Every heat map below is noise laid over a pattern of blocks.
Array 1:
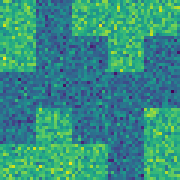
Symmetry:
the same after a half turn
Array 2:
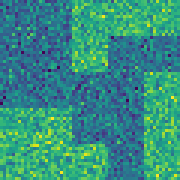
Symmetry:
no symmetry
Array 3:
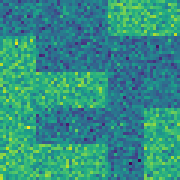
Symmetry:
no symmetry
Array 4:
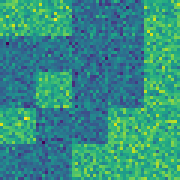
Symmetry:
no symmetry
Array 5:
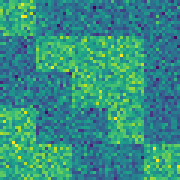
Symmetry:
mirrored about the diagonal from the bottom left
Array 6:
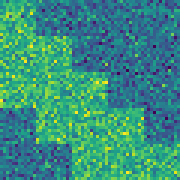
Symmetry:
mirrored about the diagonal from the bottom left
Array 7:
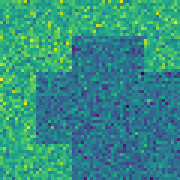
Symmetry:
mirrored about the diagonal from the top left
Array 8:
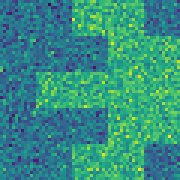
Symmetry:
top and bottom mirror each other
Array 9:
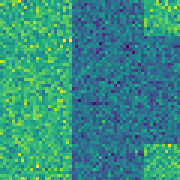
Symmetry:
top and bottom mirror each other
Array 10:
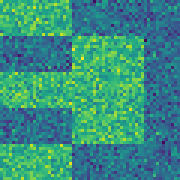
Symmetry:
top and bottom mirror each other
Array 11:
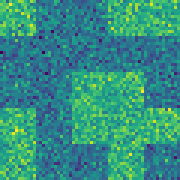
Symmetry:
mirrored about the diagonal from the top left
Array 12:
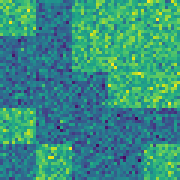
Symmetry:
mirrored about the diagonal from the bottom left
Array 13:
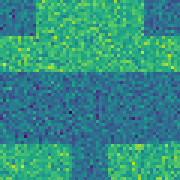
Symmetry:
left and right mirror each other
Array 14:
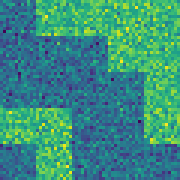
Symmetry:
mirrored about the diagonal from the bottom left
